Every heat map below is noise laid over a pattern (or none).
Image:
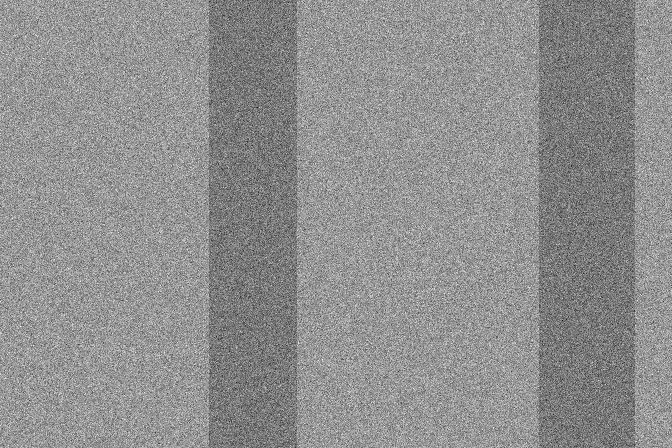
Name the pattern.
bands of columns
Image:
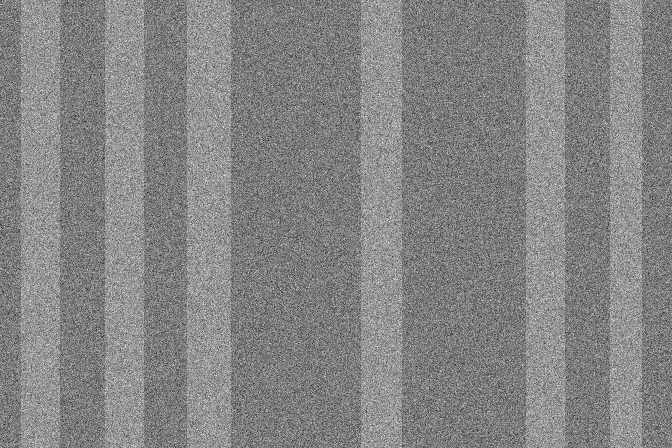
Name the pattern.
bands of columns
